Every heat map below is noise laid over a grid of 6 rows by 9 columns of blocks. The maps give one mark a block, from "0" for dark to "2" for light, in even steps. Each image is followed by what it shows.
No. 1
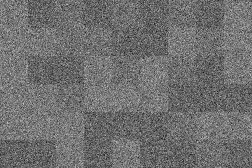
2 0 1 0 1 0 1 0 2
2 2 1 1 0 0 2 1 2
2 0 0 2 1 2 1 0 2
2 2 1 2 2 2 0 0 0
2 2 2 0 0 0 1 2 2
0 0 2 0 2 0 0 1 0
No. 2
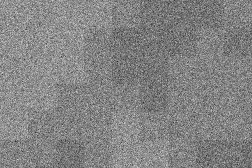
2 2 2 2 1 0 0 0 1
2 2 2 1 0 0 0 1 0
2 2 2 1 0 0 1 1 1
2 2 1 1 1 0 1 1 1
2 1 1 1 2 1 1 1 1
1 1 0 1 2 2 1 0 0
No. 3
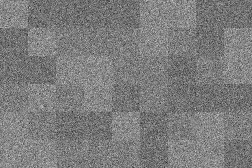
2 0 0 0 0 2 2 0 0
0 2 1 1 1 2 1 0 2
0 0 2 2 1 1 0 1 2
1 2 1 2 0 1 0 0 0
2 1 0 0 2 0 1 2 1
2 2 1 1 1 0 2 2 0
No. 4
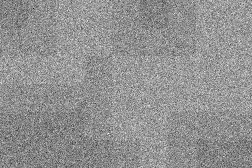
0 1 2 2 1 0 1 2 2
1 1 2 2 1 1 1 2 2
2 2 2 1 2 2 2 2 2
1 1 1 1 2 2 2 2 2
0 0 0 1 2 2 1 1 1
0 0 0 0 1 2 1 0 0
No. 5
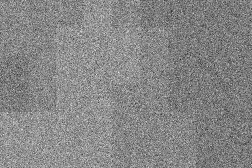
1 1 1 2 1 0 0 0 0
1 1 2 2 2 1 0 0 0
0 1 2 2 2 1 0 0 0
0 1 2 2 1 1 0 0 0
2 2 2 2 1 1 1 0 0
2 2 2 2 1 1 1 0 0
